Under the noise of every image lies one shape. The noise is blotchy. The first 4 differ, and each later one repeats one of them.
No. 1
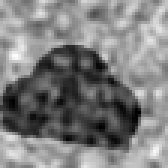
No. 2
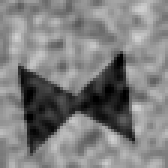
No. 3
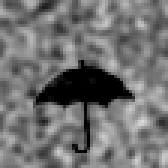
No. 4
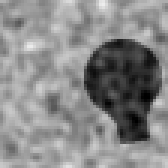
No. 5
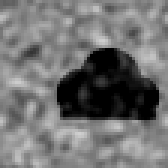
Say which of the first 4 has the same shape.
1
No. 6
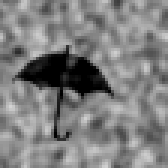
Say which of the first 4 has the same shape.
3
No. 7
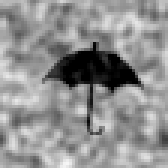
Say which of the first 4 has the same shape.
3
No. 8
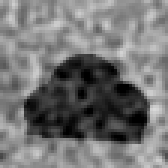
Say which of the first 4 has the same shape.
1
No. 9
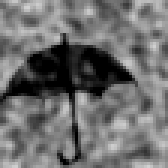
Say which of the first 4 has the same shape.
3
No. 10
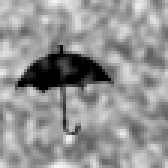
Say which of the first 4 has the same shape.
3
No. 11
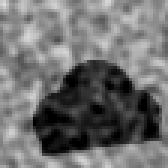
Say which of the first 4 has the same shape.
1
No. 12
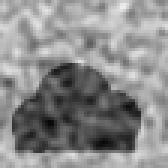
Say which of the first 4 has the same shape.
1
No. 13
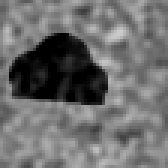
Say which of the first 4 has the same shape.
1
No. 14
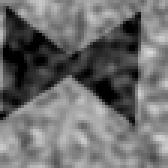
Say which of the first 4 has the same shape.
2
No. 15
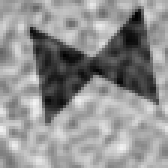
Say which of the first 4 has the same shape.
2
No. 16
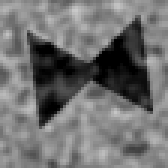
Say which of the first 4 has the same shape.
2
